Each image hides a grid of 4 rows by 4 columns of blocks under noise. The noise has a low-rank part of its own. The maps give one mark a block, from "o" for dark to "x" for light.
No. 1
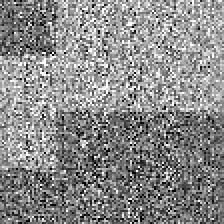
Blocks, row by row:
oxxx
xxxx
xooo
oooo
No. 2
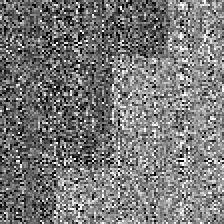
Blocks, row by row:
ooox
ooxx
ooxx
oxxx
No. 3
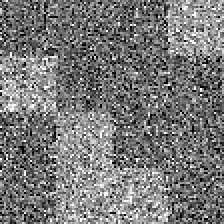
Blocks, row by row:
ooox
xooo
oxoo
oxxo
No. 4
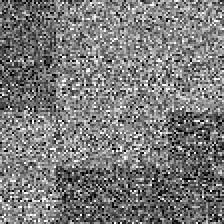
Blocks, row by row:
oxxx
oxxx
xxxo
xooo
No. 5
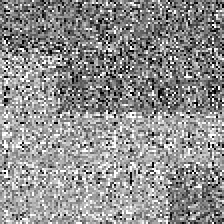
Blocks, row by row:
oooo
xooo
xxxx
xxxo
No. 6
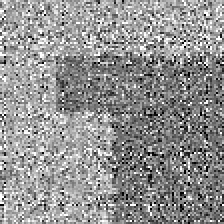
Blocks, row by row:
xxxx
xooo
xxoo
xxoo
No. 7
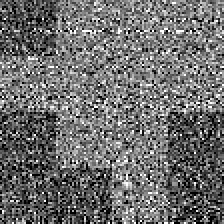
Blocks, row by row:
oxxx
xxxx
oxxo
ooxo
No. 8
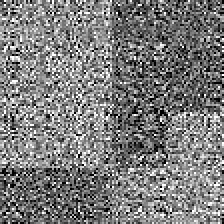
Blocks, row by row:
xxoo
xxoo
xxox
ooxx
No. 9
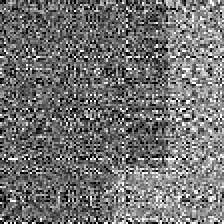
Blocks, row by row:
ooox
ooox
ooox
ooxx
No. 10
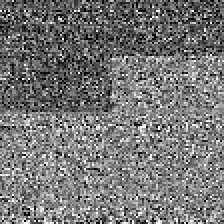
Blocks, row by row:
oooo
ooxx
xxxx
xxxx
